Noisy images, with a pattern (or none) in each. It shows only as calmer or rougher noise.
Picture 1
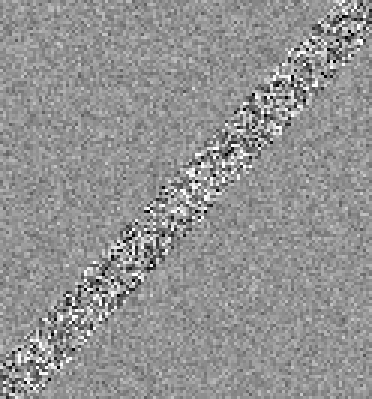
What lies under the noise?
a diagonal band
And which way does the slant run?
bottom left to top right
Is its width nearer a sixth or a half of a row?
a sixth
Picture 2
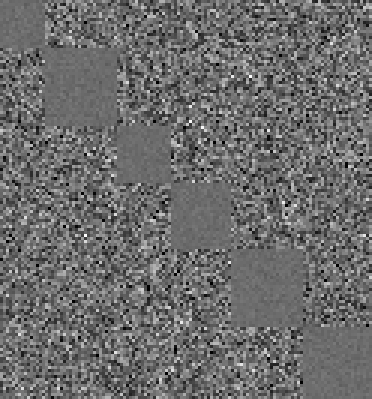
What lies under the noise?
blocks along the diagonal
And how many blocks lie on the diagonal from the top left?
6
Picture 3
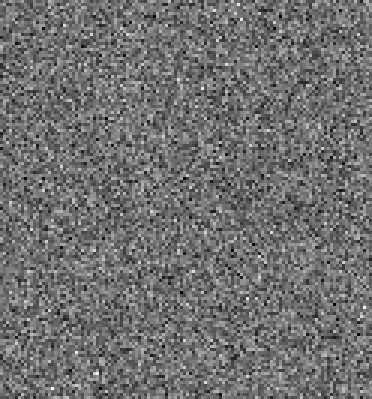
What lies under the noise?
only noise
